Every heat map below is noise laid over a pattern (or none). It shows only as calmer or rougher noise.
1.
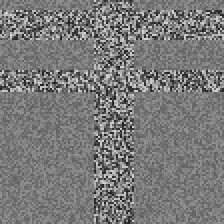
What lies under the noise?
bands of rows crossing bands of columns
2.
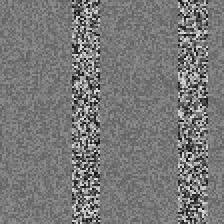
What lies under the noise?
bands of columns
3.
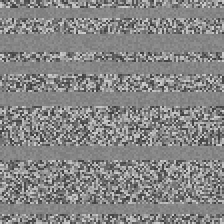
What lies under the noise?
bands of rows
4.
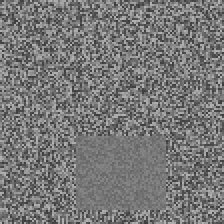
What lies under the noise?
one block
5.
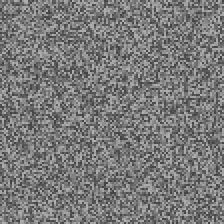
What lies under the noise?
only noise
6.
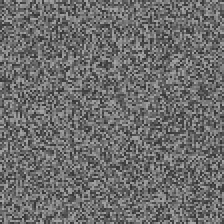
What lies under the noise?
only noise
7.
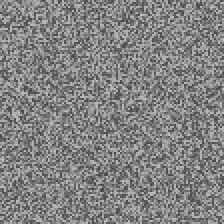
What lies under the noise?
only noise
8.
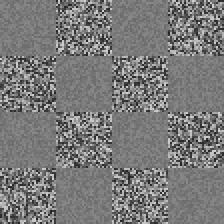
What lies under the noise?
a checkerboard
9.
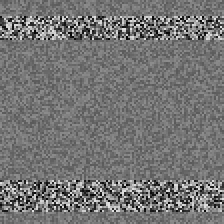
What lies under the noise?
bands of rows
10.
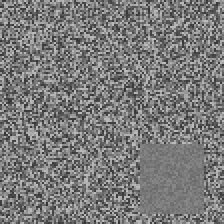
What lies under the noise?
one block
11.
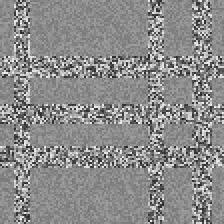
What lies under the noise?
bands of rows crossing bands of columns
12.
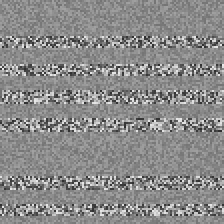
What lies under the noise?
bands of rows
